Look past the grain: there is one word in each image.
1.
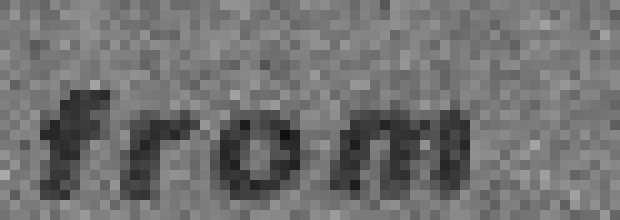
from
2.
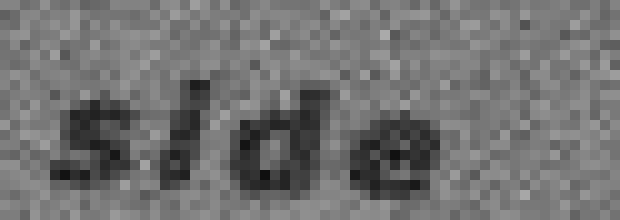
side
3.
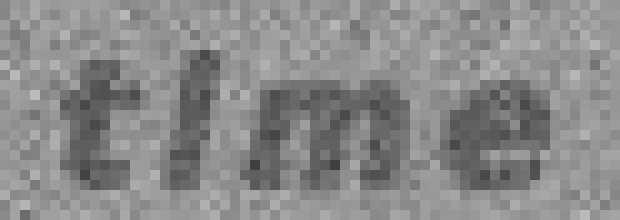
time
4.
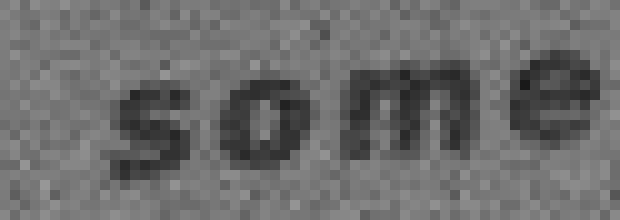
some
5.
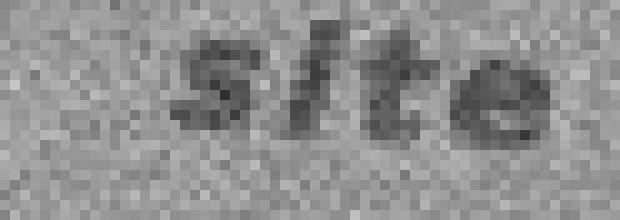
site
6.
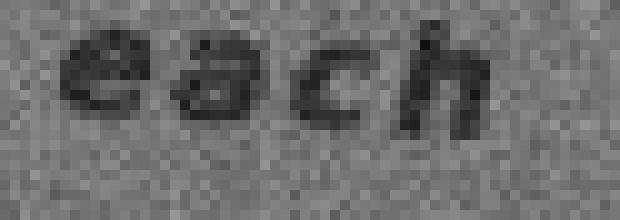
each
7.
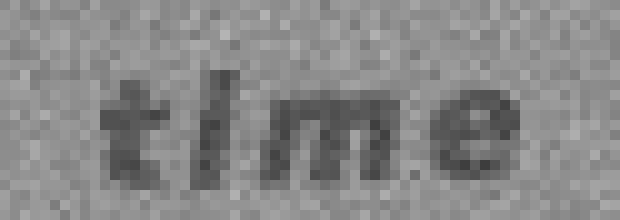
time
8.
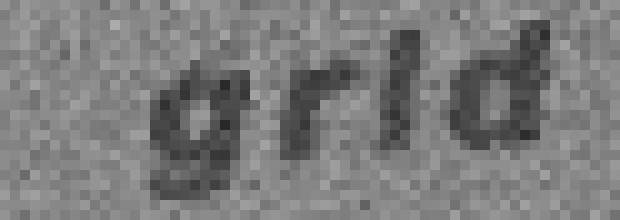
grid
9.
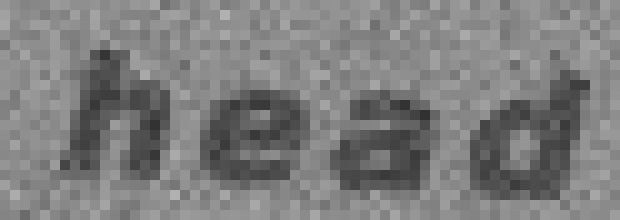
head
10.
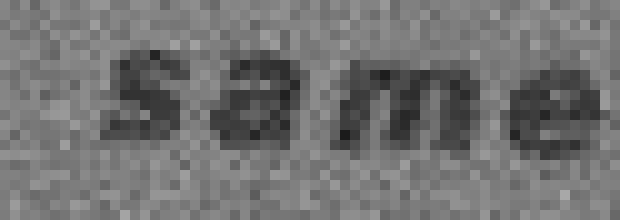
same
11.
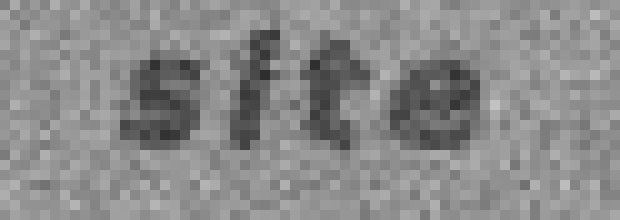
site
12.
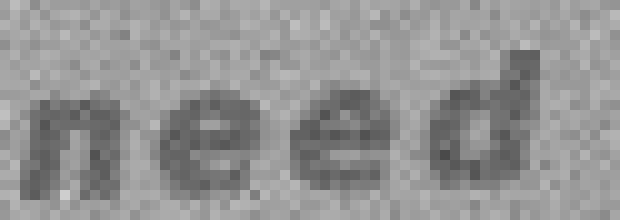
need
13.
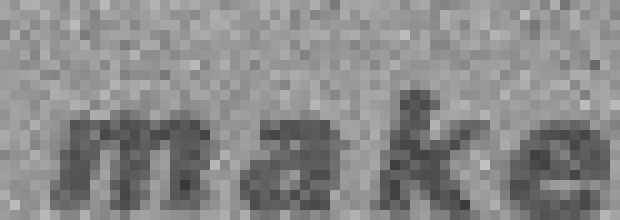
make
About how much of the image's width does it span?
nearly all
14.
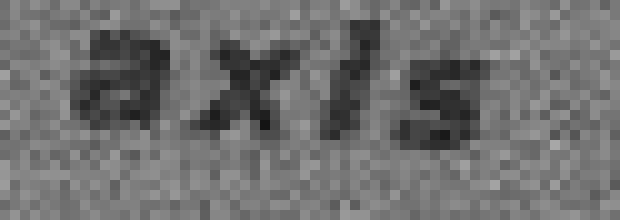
axis
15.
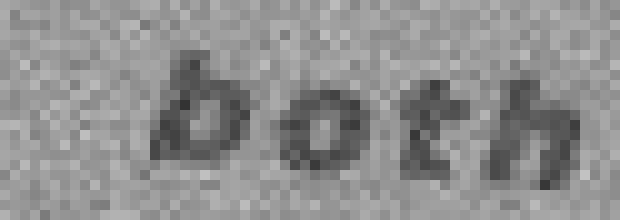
both
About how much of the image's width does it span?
two thirds
